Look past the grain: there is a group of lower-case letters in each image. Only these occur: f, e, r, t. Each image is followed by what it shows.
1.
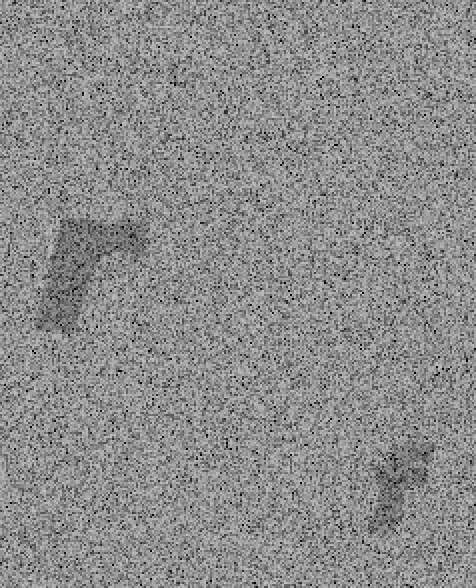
middle left: r; bottom right: f
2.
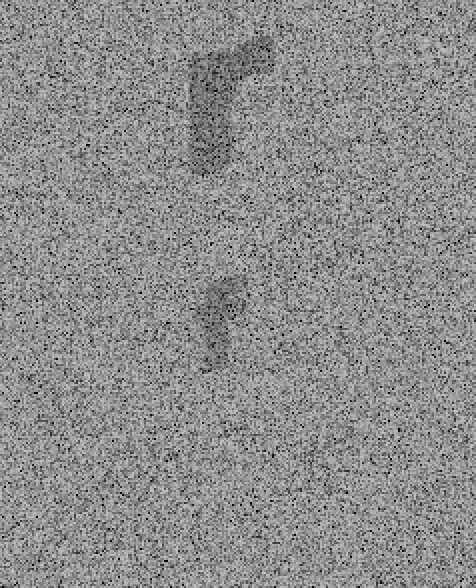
top middle: r; centre: f
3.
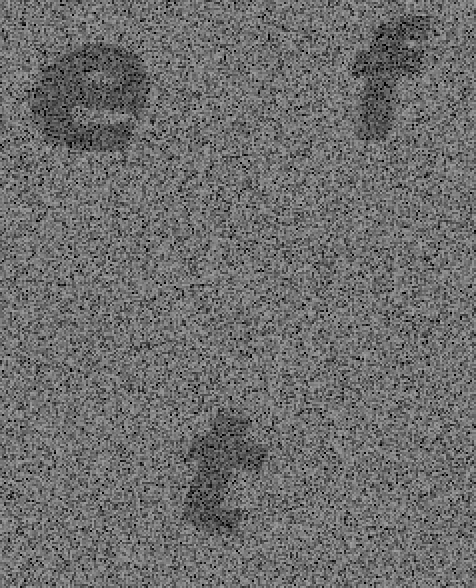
top left: e; top right: f; bottom middle: t
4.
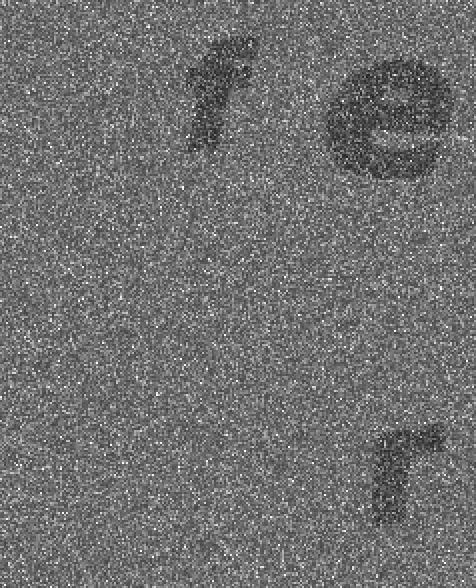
top middle: f; top right: e; bottom right: r
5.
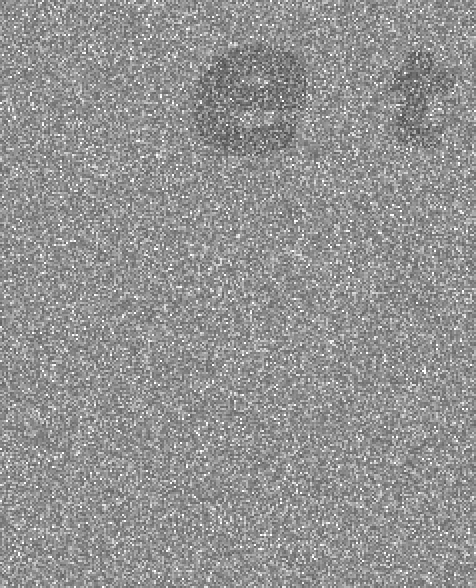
top middle: e; top right: t
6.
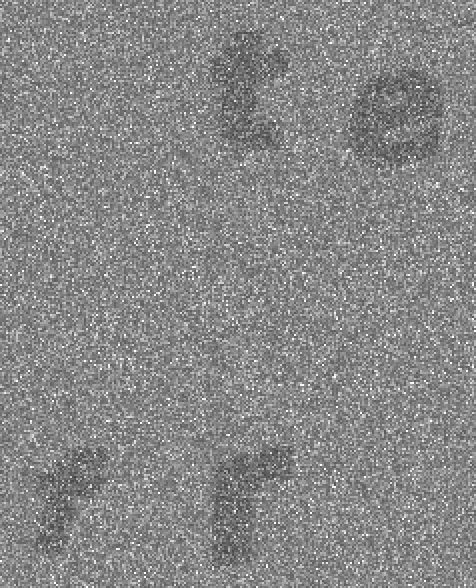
top middle: t; top right: e; bottom left: f; bottom middle: r
